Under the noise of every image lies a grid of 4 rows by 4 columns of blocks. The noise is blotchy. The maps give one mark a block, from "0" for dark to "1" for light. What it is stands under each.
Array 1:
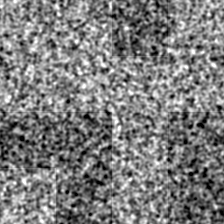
1101
1111
0010
1010
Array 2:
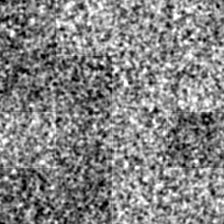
0111
0011
1010
0011
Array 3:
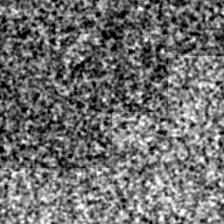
0000
0001
0011
1111
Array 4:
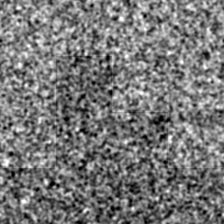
1111
1011
1001
0000
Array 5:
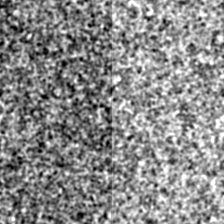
0011
0011
0011
0011
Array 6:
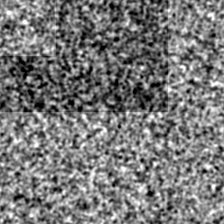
1001
0001
1111
1111
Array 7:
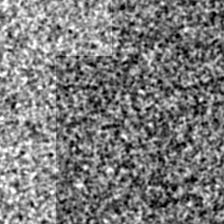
1100
1000
1000
1000
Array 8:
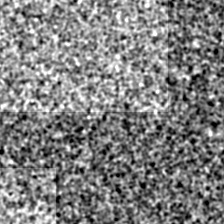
1110
1110
0000
1000
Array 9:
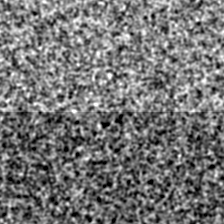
1111
1111
0000
0000
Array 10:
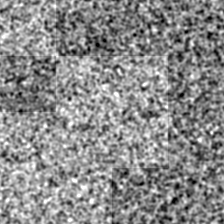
1000
0110
1110
1100
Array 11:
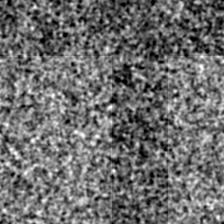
0000
1101
1101
1101
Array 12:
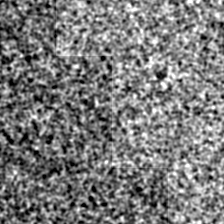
0111
0011
0011
0001
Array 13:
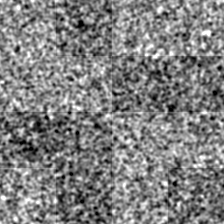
1011
1100
0011
1010
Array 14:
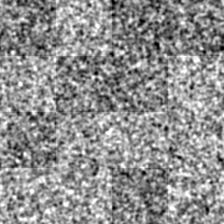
0100
1001
0111
1101
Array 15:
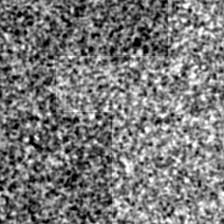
0001
0111
0011
0011
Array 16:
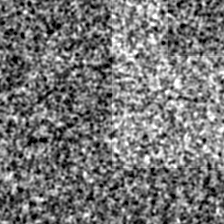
0010
0011
0011
0000
